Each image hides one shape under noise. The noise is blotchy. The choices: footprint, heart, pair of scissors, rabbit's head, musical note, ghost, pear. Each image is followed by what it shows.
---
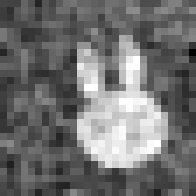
rabbit's head
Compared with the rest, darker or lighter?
lighter
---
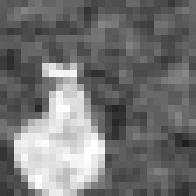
pear
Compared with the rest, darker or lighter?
lighter
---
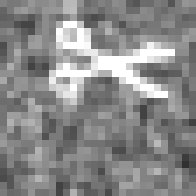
pair of scissors
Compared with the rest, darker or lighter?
lighter
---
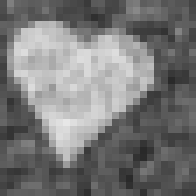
heart
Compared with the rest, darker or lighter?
lighter
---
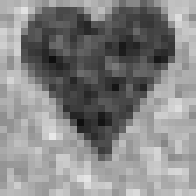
heart
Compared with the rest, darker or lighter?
darker
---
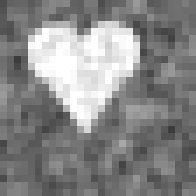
heart
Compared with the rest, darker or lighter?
lighter
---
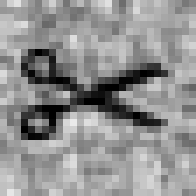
pair of scissors
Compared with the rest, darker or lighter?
darker
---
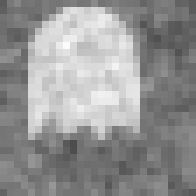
ghost
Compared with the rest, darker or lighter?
lighter
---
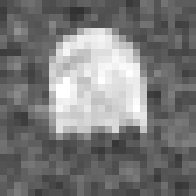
ghost
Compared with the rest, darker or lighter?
lighter
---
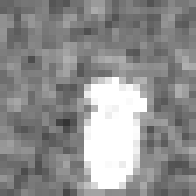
footprint
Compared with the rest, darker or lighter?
lighter
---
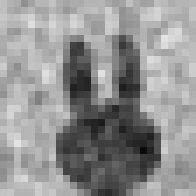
rabbit's head
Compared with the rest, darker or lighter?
darker
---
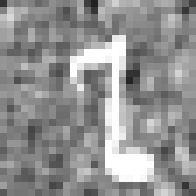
musical note
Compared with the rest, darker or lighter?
lighter
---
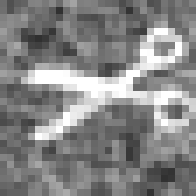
pair of scissors
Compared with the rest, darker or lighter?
lighter
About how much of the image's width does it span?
nearly all
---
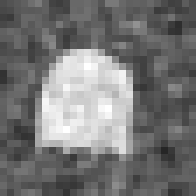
ghost
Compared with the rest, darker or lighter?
lighter
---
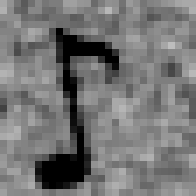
musical note
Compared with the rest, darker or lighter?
darker
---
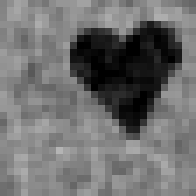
heart
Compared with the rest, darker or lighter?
darker
